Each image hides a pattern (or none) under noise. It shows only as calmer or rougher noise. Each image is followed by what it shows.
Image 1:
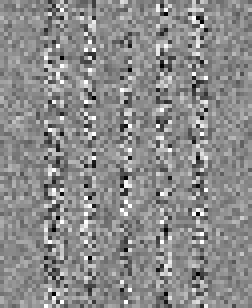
bands of columns
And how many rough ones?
5
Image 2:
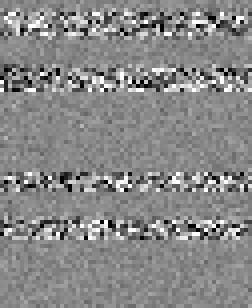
bands of rows
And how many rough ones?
4
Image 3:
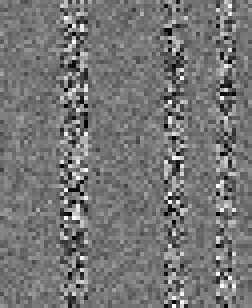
bands of columns
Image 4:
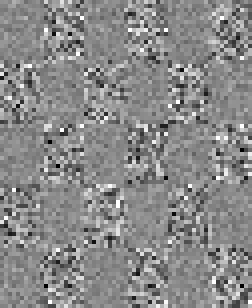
a checkerboard
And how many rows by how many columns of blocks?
5 by 6
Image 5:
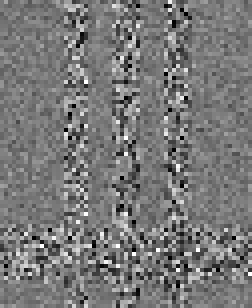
bands of rows crossing bands of columns
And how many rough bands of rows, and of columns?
1 and 3
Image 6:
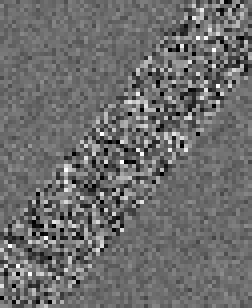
a diagonal band
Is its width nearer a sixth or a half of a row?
a half
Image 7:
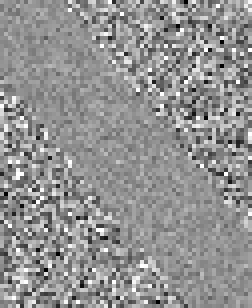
a diagonal band
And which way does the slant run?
top left to bottom right
